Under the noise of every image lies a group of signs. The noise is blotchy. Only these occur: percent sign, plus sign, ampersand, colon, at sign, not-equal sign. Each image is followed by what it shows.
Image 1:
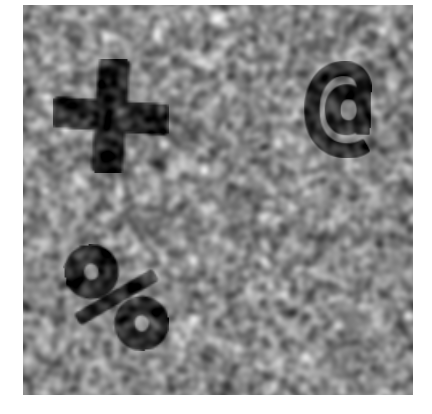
top left: plus sign; top right: at sign; bottom left: percent sign
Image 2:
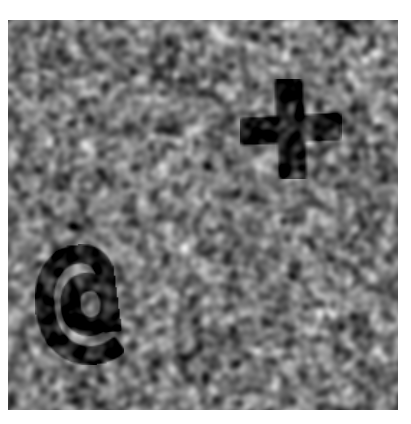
top right: plus sign; bottom left: at sign
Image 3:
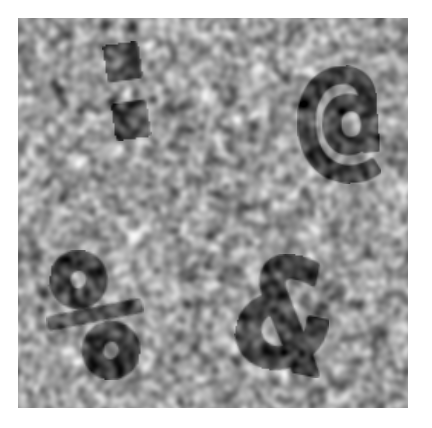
top left: colon; top right: at sign; bottom left: percent sign; bottom right: ampersand
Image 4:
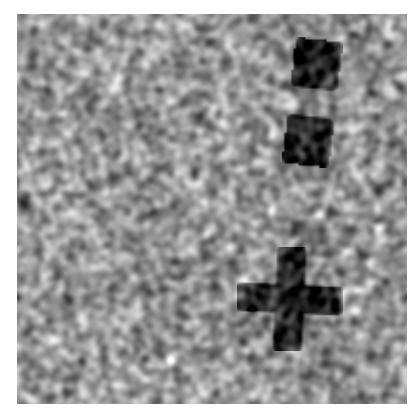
top right: colon; bottom right: plus sign
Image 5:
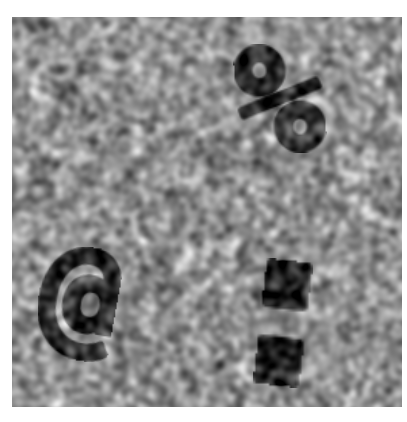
top right: percent sign; bottom left: at sign; bottom right: colon
